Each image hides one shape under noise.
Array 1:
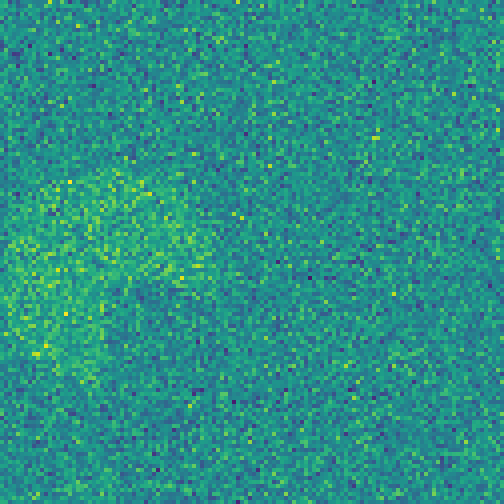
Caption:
light disc with a wedge cut out, middle left
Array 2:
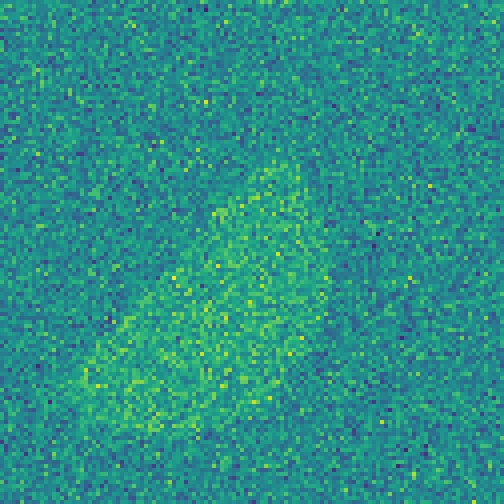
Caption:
light half disc
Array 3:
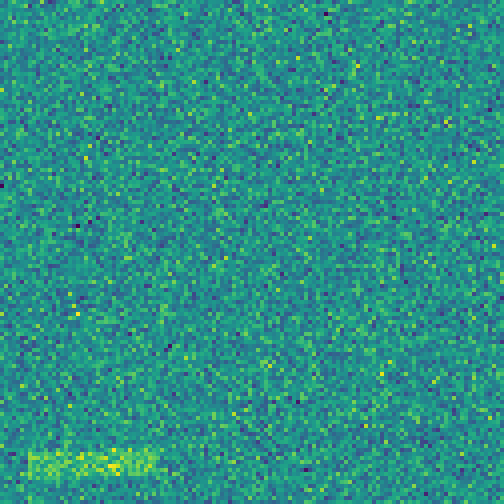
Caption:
light bar, bottom left
